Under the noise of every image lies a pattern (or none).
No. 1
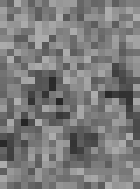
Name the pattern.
a wavy band
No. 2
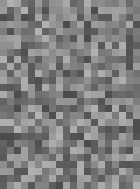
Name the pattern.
only noise
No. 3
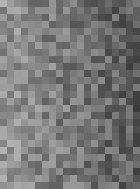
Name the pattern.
a smooth slope
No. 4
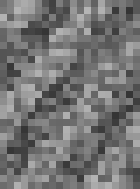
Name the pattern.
diagonal stripes
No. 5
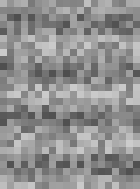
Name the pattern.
horizontal stripes
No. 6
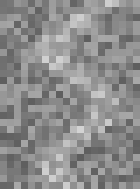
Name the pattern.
a wavy band
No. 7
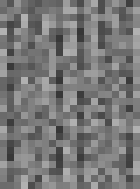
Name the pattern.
vertical stripes
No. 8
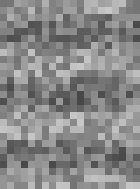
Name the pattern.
horizontal stripes
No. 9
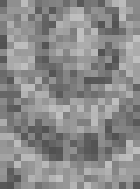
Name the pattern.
rings round one point
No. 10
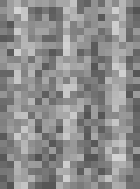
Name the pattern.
vertical stripes
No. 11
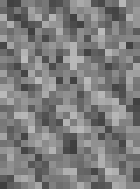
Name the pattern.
diagonal stripes
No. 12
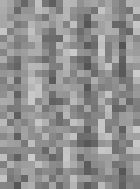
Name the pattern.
vertical stripes
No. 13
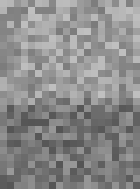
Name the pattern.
a sharp edge
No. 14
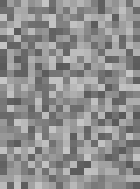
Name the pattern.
only noise
